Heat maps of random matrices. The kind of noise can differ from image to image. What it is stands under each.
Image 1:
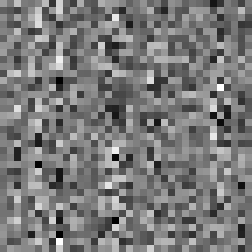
columns of uneven size
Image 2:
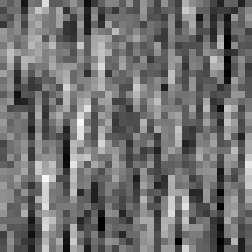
streaked along the columns
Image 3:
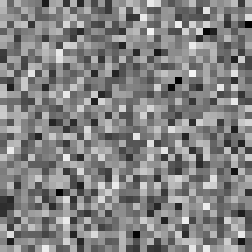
independent entries
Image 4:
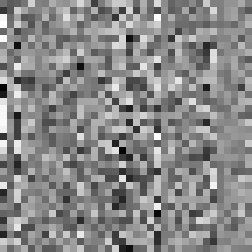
columns of uneven size
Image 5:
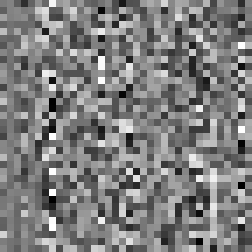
columns of uneven size
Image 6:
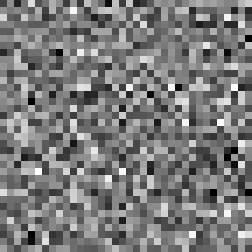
low rank plus noise
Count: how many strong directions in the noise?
five to eight
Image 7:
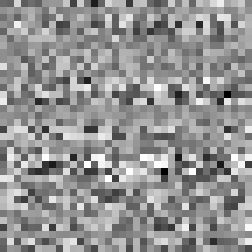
rows of uneven size
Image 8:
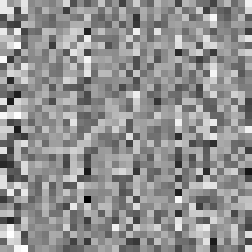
columns of uneven size
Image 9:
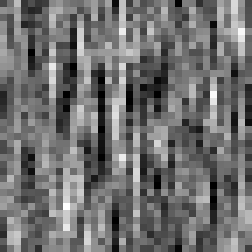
streaked along the columns
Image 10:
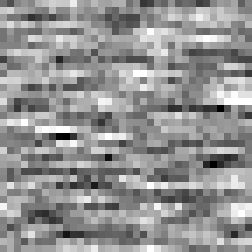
streaked along the rows
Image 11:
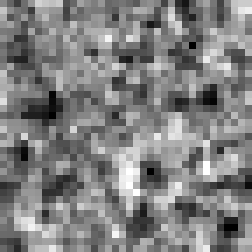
blotchy
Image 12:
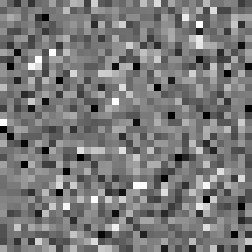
heavy tails
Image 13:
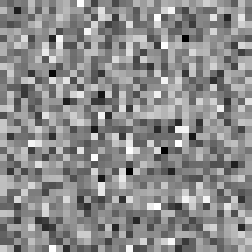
independent entries
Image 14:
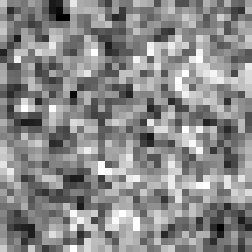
blotchy
